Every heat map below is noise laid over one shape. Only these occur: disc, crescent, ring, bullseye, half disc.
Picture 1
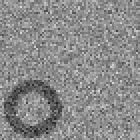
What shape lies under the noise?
ring
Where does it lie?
bottom left
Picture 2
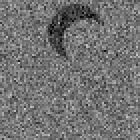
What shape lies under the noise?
crescent
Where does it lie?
top middle
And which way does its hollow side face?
down and right
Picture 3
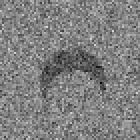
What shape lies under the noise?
crescent
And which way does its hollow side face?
down
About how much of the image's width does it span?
half
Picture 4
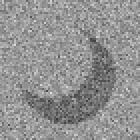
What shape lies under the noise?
crescent
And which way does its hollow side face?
up and left
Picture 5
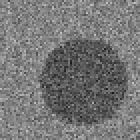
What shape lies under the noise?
disc
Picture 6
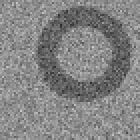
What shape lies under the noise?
ring
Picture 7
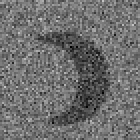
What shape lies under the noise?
crescent
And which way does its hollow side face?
left
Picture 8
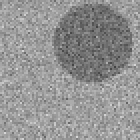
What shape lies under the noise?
disc
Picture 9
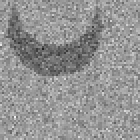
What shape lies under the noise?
crescent
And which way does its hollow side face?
up
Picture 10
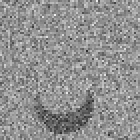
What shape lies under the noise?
crescent
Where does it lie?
bottom middle
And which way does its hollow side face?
up
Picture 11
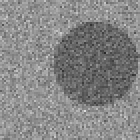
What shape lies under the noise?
disc
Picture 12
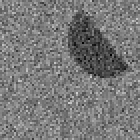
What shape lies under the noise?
half disc
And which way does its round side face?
down and left
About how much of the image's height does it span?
half
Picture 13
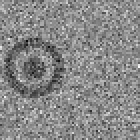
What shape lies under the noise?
bullseye
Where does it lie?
middle left
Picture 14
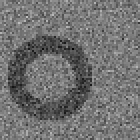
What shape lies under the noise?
ring
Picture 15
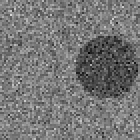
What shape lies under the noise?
disc
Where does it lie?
middle right
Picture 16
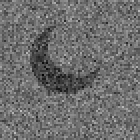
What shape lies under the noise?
crescent
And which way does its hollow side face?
up and right
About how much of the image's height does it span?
half
